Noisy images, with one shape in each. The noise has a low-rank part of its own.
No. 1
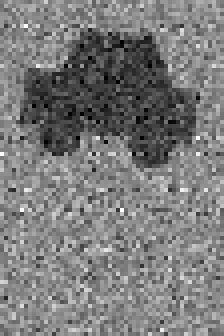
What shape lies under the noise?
car
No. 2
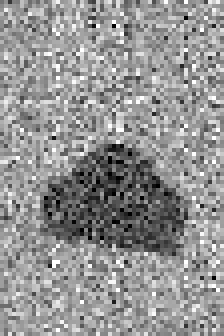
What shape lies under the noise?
cloud
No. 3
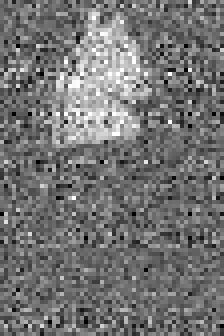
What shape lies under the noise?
chess knight
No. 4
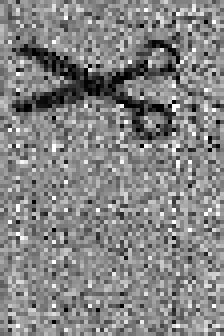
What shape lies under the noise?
pair of scissors
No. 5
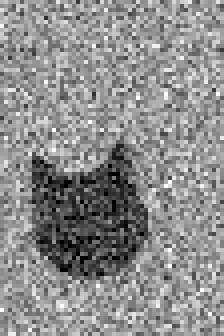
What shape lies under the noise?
cat's head
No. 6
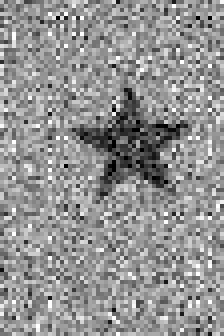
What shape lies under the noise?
star
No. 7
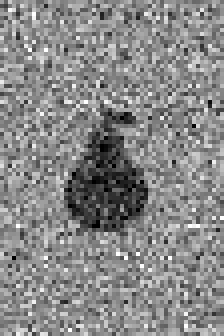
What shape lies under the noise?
pear
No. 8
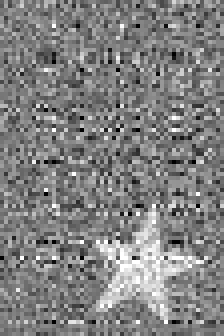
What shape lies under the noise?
star
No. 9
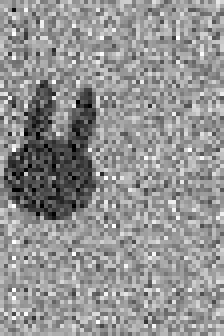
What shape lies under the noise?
rabbit's head
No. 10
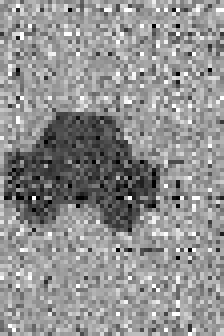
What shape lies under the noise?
car
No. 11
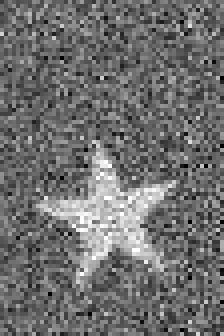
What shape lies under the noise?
star
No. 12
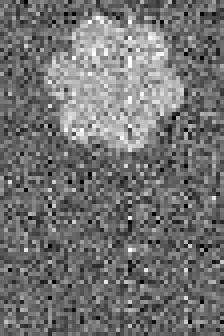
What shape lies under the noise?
flower
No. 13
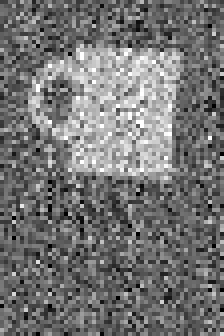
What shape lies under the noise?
cup
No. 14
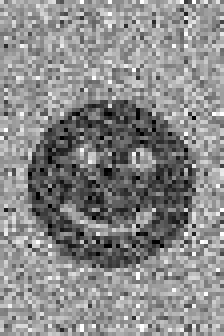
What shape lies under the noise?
smiling face
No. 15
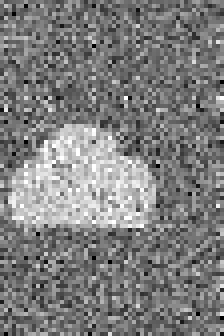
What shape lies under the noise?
cloud
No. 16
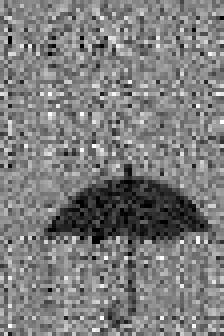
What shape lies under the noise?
umbrella
